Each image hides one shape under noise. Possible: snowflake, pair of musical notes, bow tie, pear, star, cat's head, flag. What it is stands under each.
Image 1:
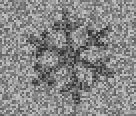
snowflake
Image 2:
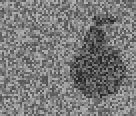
pear
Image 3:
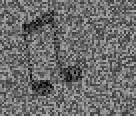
pair of musical notes
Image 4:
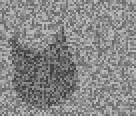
cat's head
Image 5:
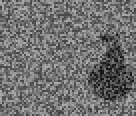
pear
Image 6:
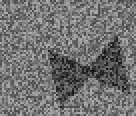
bow tie
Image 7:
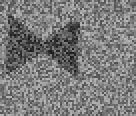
bow tie
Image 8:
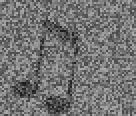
pair of musical notes
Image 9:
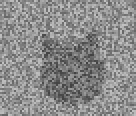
cat's head
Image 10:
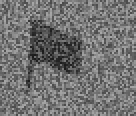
flag
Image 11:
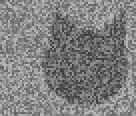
cat's head
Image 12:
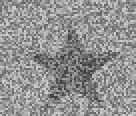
star
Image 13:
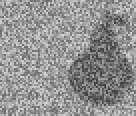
pear
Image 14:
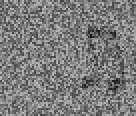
pair of musical notes
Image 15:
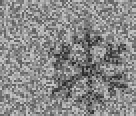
snowflake
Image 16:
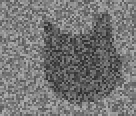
cat's head
